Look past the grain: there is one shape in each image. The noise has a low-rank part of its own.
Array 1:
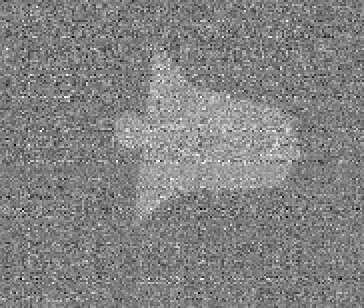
bell
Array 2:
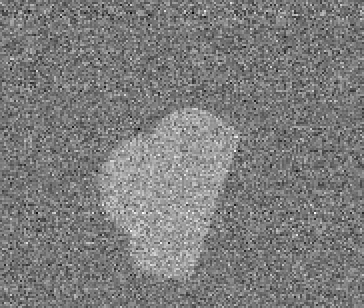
cloud
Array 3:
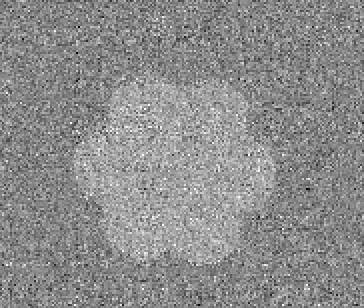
flower
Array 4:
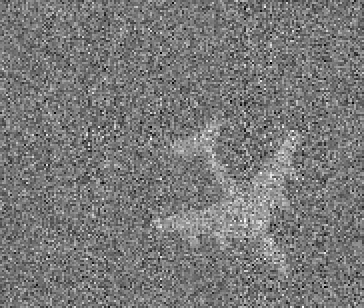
airplane
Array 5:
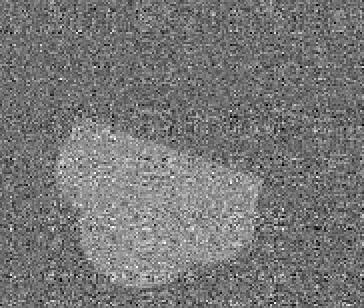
cloud
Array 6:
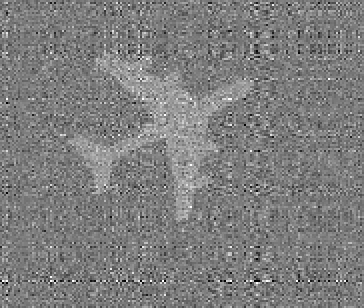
airplane
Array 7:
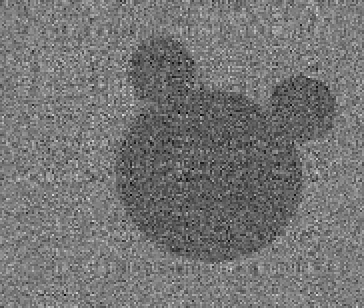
bear's head
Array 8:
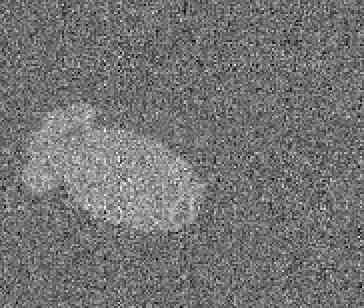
footprint
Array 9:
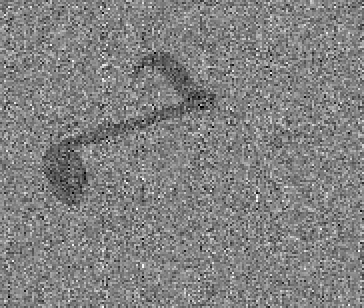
musical note
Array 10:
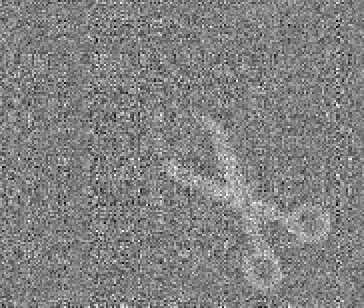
pair of scissors
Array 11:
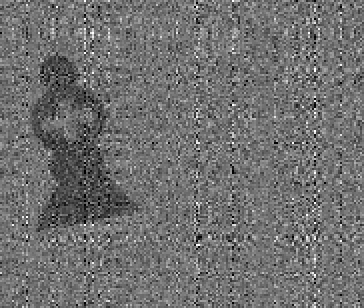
chess bishop
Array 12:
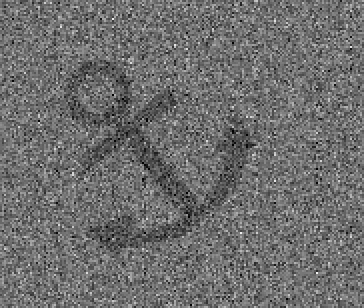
anchor
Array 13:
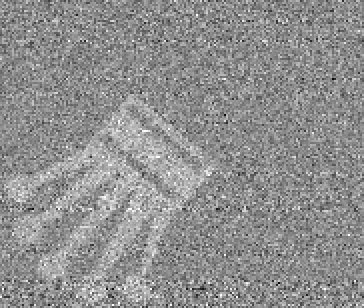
chess queen
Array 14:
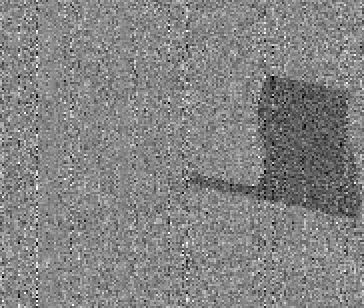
flag
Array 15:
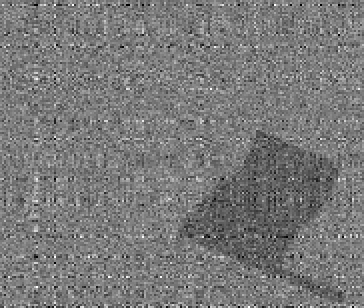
flag
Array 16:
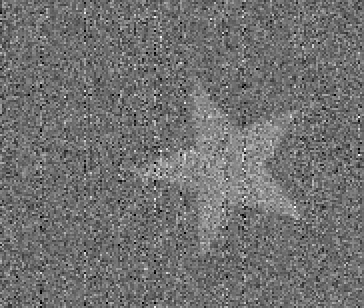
star
